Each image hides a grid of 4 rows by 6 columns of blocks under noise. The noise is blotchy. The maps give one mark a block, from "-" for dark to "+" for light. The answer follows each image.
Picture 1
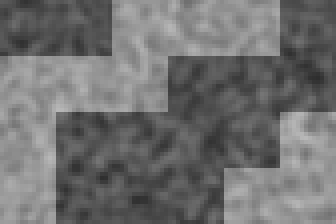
- - + + + -
+ + + - - -
+ - - - - +
+ - - - + +
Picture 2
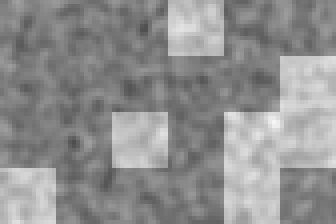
- - - + - -
- - - - - +
- - + - + +
+ - - - + -
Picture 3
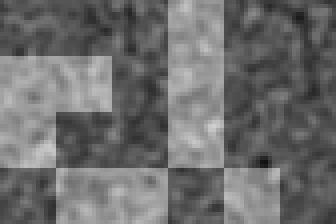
- - - + - -
+ + - + - -
+ - - + - -
- + + - + -
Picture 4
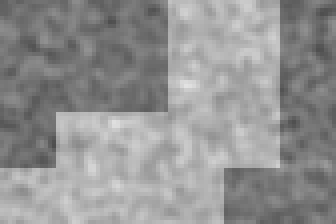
- - - + + -
- - - + + -
- + + + + -
+ + + + - -
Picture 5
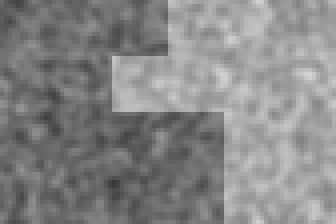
- - - + + +
- - + + + +
- - - - + +
- - - - + +
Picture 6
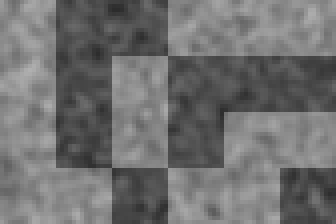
+ - - + + +
+ - + - - -
+ - + - + +
+ + - + + -
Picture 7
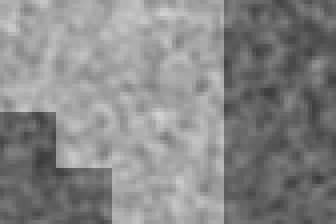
+ + + + - -
+ + + + - -
- + + + - -
- - + + - -
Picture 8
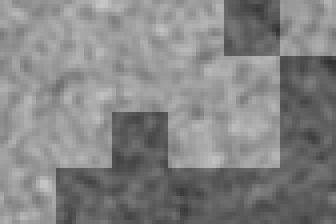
+ + + + - +
+ + + + + -
+ + - + + -
+ - - - - -
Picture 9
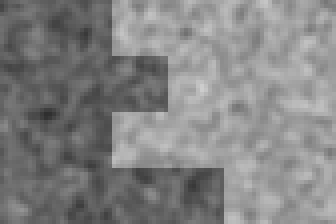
- - + + + +
- - - + + +
- - + + + +
- - - - + +
